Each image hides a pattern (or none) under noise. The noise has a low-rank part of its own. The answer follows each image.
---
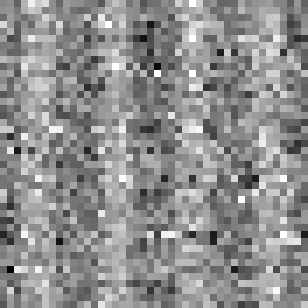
vertical stripes
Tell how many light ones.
4
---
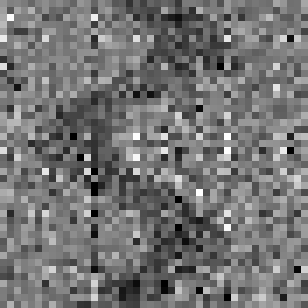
a wavy band
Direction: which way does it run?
top to bottom
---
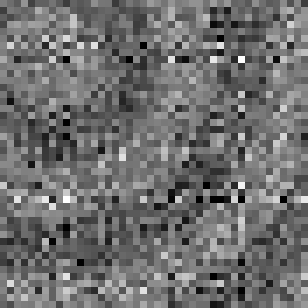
rings round one point
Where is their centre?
top left
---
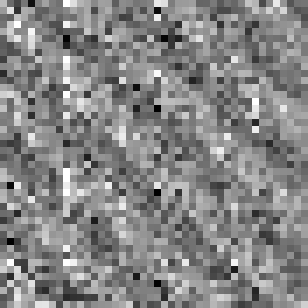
diagonal stripes
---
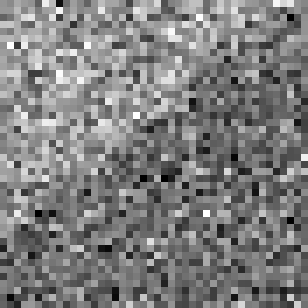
a sharp edge
